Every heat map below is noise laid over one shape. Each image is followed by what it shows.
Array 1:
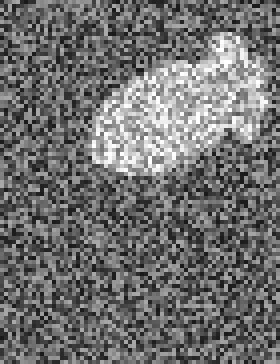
footprint
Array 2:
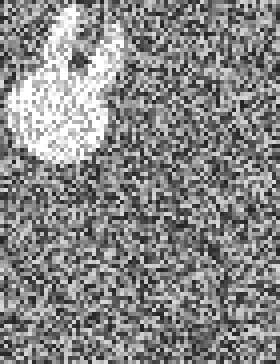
rabbit's head
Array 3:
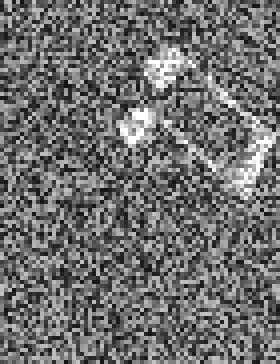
pair of musical notes
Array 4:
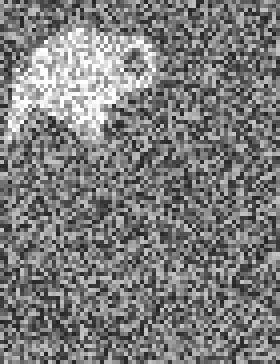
teapot
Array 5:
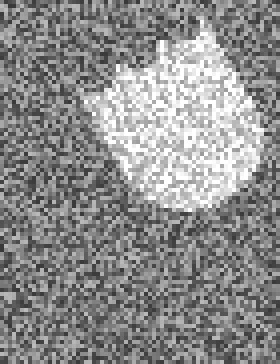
ghost
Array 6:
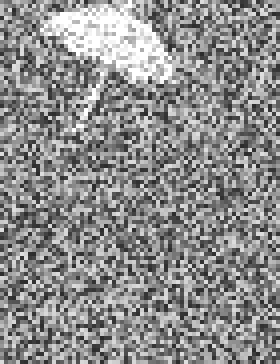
umbrella
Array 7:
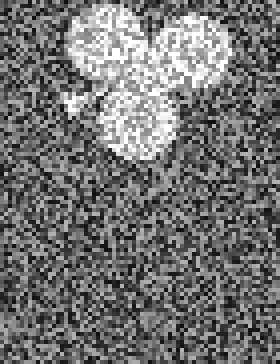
club
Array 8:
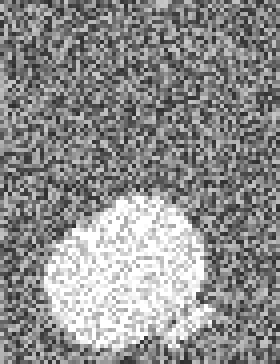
apple
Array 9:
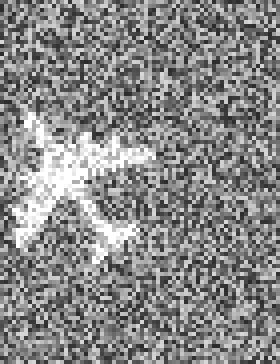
airplane
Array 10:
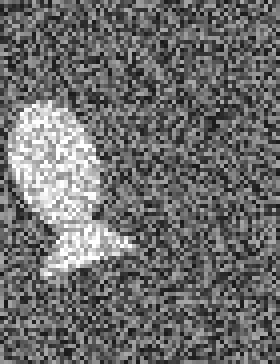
fish
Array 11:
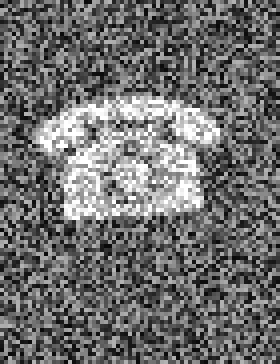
telephone
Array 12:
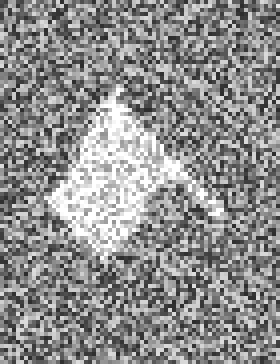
flag
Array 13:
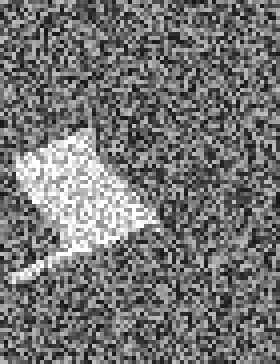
flag
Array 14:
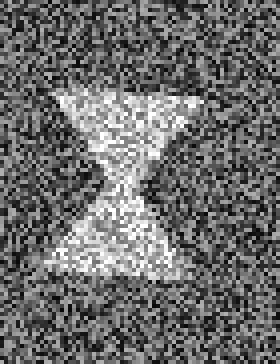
bow tie
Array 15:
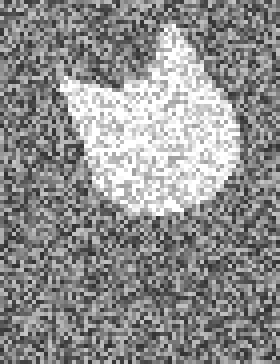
cat's head
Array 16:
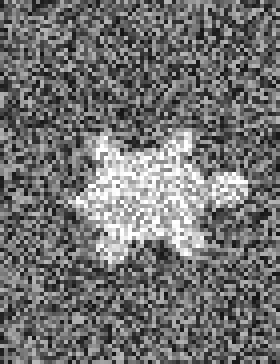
turtle
